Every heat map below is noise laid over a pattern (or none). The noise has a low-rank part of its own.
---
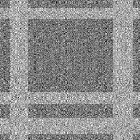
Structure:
bands of rows crossing bands of columns
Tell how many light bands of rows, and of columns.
3 and 2
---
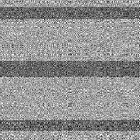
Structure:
bands of rows
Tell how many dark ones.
3
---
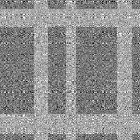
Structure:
bands of rows crossing bands of columns
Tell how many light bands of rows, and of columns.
2 and 3
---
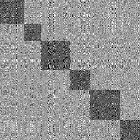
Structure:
blocks along the diagonal
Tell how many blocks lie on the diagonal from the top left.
6
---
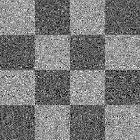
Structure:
a checkerboard
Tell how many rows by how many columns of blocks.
4 by 4
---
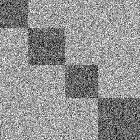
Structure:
blocks along the diagonal
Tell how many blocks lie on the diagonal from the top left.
4
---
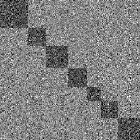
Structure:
blocks along the diagonal
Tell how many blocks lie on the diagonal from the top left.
7
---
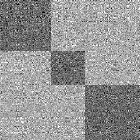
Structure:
blocks along the diagonal
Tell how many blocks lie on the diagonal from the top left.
3
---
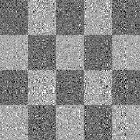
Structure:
a checkerboard
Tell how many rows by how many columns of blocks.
4 by 5
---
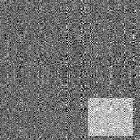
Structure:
one block
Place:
bottom right
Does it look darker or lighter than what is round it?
lighter
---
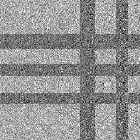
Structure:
bands of rows crossing bands of columns
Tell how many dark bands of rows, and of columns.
3 and 2
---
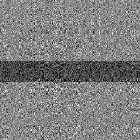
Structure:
one band of rows
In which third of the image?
middle
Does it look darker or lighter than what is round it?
darker
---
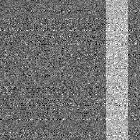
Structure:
one band of columns
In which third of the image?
right
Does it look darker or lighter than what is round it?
lighter
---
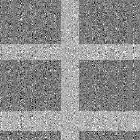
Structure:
bands of rows crossing bands of columns
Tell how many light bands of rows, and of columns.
2 and 1
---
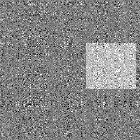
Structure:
one block
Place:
middle right
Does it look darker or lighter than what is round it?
lighter
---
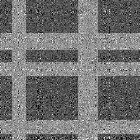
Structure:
bands of rows crossing bands of columns
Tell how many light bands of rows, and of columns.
3 and 2
